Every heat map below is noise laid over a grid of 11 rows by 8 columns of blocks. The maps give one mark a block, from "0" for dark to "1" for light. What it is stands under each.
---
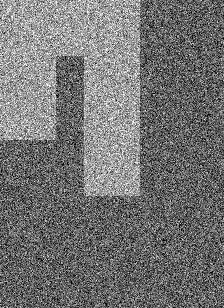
11111000
11111000
11011000
11011000
11011000
00011000
00011000
00000000
00000000
00000000
00000000
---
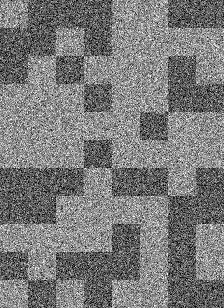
10001100
00101111
01011101
11101100
11111011
11101111
00010010
00111100
11110101
01000101
10101100
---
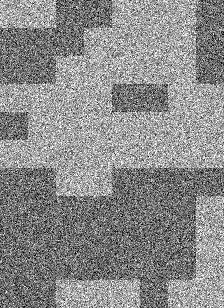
11001110
00011110
00111110
11110011
01111111
11111111
00110000
00000001
00000001
00000001
00111011
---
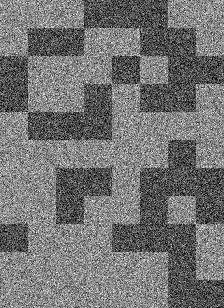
11100011
10011001
01110100
01101001
10001111
11111101
11001000
11011010
01110001
11111101
11111100
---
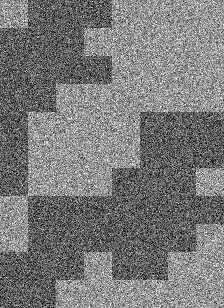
10001111
00011111
00001111
00111111
01111000
01111000
01110001
10000000
10000001
00010011
00111111
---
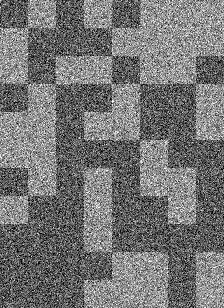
01010111
10001111
10110110
01001001
11011001
11000100
01010110
10010010
00010000
00001101
00011101
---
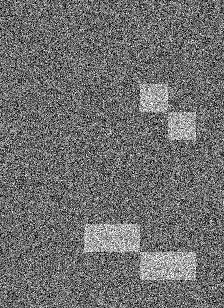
00000000
00000000
00000000
00000100
00000010
00000000
00000000
00000000
00011000
00000110
00000000
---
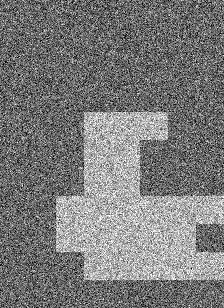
00000000
00000000
00000000
00000000
00011100
00011000
00011000
00111111
00111110
00011111
00000000
